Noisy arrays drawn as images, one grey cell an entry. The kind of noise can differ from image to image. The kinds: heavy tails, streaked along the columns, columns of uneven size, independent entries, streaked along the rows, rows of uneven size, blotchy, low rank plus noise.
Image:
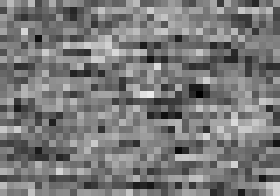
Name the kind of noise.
streaked along the rows
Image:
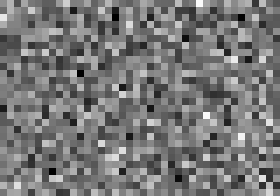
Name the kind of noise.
independent entries
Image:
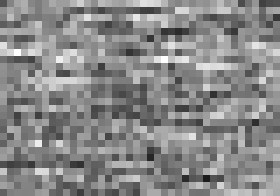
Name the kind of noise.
streaked along the rows
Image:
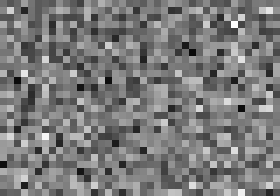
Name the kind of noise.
low rank plus noise
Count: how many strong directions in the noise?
five to eight
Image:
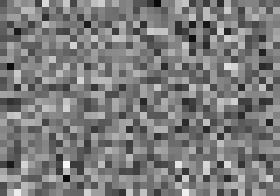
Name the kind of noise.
low rank plus noise
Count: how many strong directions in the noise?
three or four
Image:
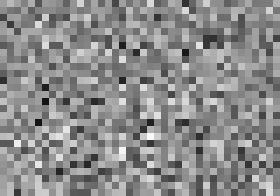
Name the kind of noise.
low rank plus noise
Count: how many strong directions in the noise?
two
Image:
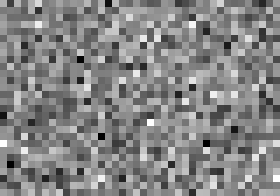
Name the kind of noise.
independent entries
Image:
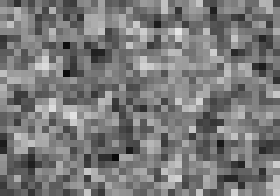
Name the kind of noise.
blotchy
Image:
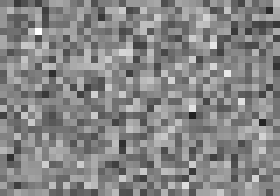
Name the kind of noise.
independent entries
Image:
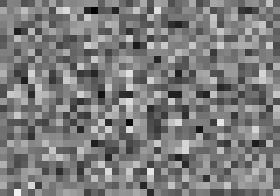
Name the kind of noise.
low rank plus noise
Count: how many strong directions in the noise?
five to eight
